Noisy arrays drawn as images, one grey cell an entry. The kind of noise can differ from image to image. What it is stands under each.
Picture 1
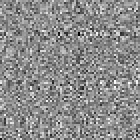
low rank plus noise
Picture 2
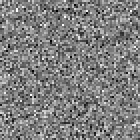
independent entries
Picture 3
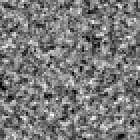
blotchy
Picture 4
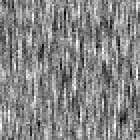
streaked along the columns
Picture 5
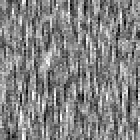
streaked along the columns
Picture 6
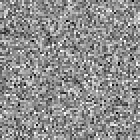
independent entries
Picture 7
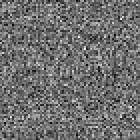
low rank plus noise
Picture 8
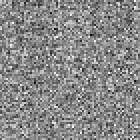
low rank plus noise
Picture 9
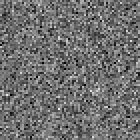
independent entries
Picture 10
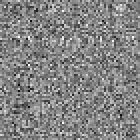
low rank plus noise
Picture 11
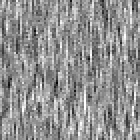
streaked along the columns
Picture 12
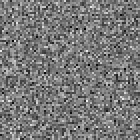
independent entries
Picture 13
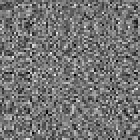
low rank plus noise
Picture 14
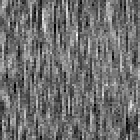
streaked along the columns
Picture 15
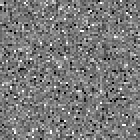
heavy tails
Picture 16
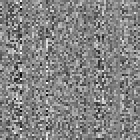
columns of uneven size
